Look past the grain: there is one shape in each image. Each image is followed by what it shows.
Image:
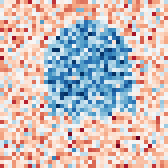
ghost
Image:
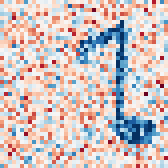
musical note
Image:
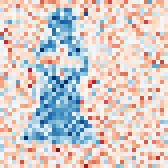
chess bishop
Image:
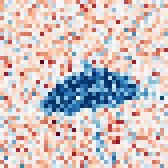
umbrella
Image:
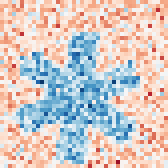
asterisk
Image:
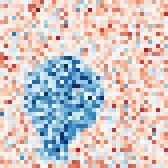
light bulb
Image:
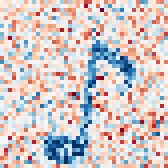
musical note
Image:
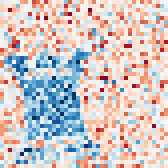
chess rook
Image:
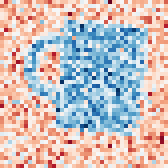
cup
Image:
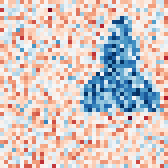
chess pawn
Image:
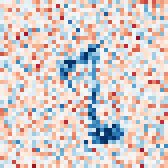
musical note
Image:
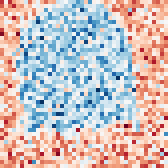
ghost
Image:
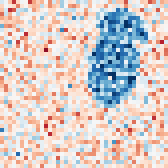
footprint
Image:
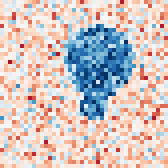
light bulb
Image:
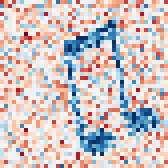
pair of musical notes
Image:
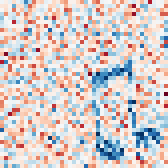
pair of musical notes
